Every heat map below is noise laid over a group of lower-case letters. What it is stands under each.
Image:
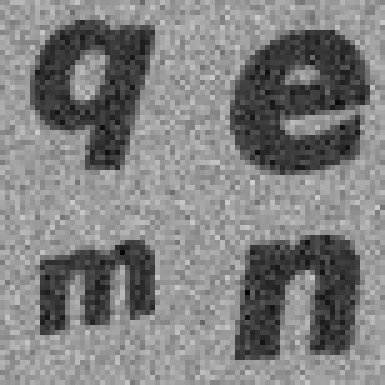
top left: q; top right: e; bottom left: m; bottom right: n
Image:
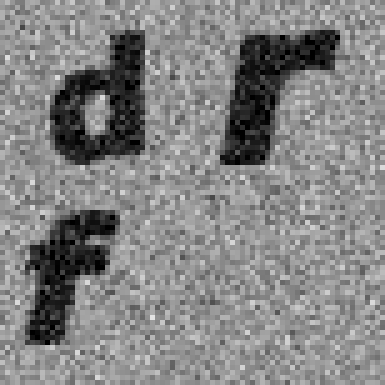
top left: d; top right: r; bottom left: f
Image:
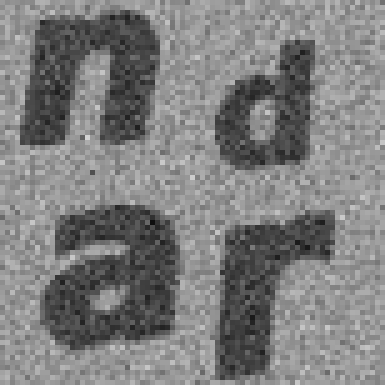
top left: n; top right: d; bottom left: a; bottom right: r
